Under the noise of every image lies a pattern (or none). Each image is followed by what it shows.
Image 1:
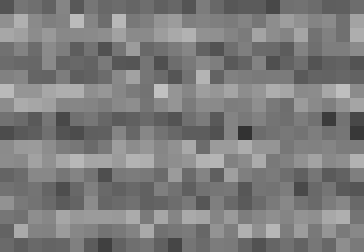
horizontal stripes
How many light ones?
4
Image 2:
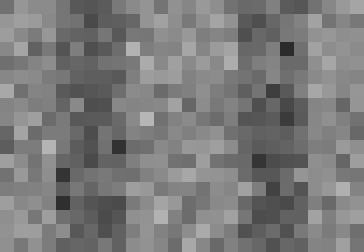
vertical stripes
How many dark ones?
2
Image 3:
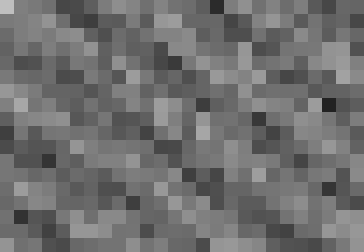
diagonal stripes
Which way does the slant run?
top left to bottom right
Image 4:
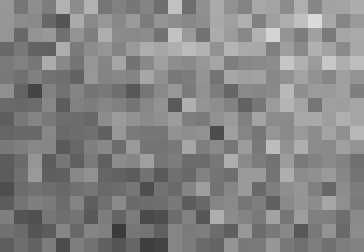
a smooth slope
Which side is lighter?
top right
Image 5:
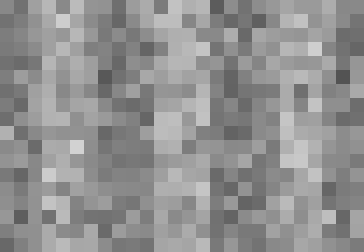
vertical stripes
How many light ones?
3
